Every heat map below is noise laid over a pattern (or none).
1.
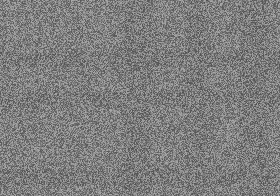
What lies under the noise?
bands of rows crossing bands of columns
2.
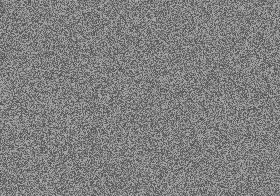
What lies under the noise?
only noise
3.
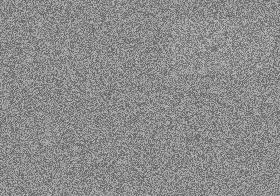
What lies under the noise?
one block
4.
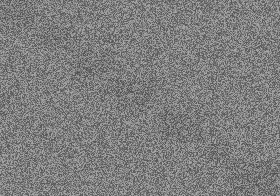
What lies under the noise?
blocks along the diagonal
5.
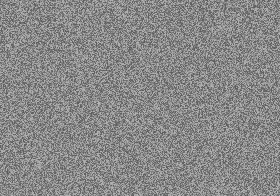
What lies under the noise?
only noise
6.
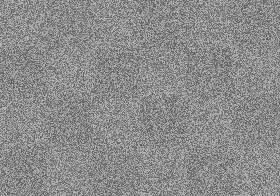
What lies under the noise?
a checkerboard
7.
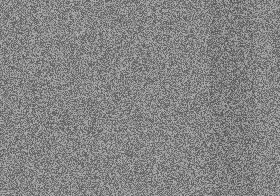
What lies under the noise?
one band of columns
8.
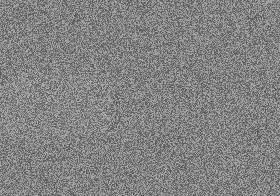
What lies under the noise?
one block
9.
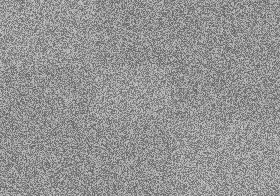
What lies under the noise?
blocks along the diagonal
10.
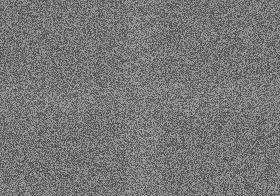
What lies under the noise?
bands of rows crossing bands of columns
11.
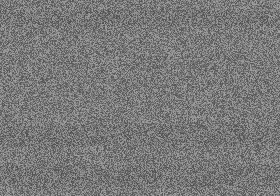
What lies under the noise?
bands of rows
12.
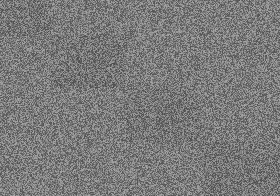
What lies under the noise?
blocks along the diagonal
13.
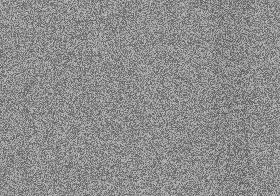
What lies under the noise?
one band of columns
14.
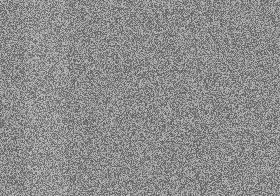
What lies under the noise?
one band of columns
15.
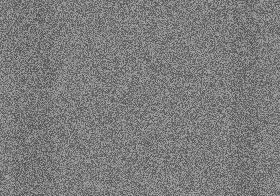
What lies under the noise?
bands of columns
